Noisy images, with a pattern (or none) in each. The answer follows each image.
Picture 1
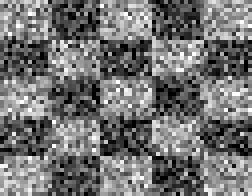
a checkerboard
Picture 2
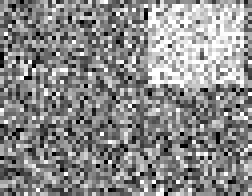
one block
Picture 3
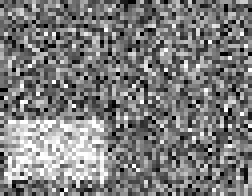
one block
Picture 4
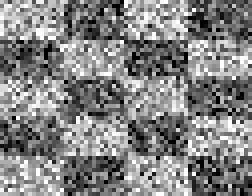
a checkerboard
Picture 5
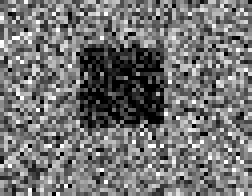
one block
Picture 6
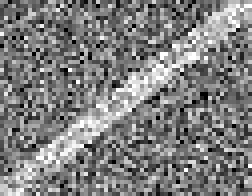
a diagonal band
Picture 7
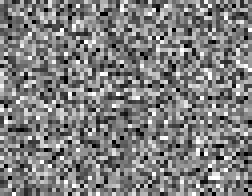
only noise
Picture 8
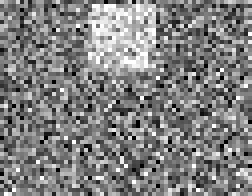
one block
